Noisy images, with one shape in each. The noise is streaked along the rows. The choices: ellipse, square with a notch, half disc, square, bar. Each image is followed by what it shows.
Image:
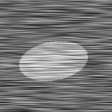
ellipse
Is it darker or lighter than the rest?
lighter
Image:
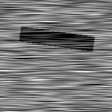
bar
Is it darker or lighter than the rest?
darker
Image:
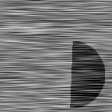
half disc
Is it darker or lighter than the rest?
darker
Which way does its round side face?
right
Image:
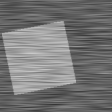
square
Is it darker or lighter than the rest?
lighter
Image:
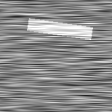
bar
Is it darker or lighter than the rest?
lighter
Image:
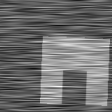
square with a notch
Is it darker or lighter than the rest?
lighter
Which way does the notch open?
down
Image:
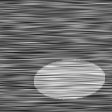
ellipse
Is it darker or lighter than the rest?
lighter
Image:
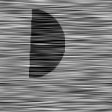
half disc
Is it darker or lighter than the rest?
darker
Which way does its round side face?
right
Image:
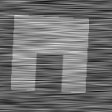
square with a notch
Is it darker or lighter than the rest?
lighter
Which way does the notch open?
down
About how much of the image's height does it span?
two thirds
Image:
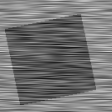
square
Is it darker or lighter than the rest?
darker
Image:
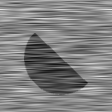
half disc
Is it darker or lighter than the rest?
darker
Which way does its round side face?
down and left
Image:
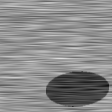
ellipse
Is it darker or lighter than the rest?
darker
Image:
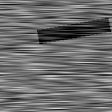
bar
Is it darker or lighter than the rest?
darker
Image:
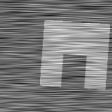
square with a notch
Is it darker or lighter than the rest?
lighter
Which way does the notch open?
down
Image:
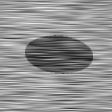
ellipse
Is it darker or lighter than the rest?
darker
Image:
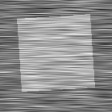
square
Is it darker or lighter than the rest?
lighter
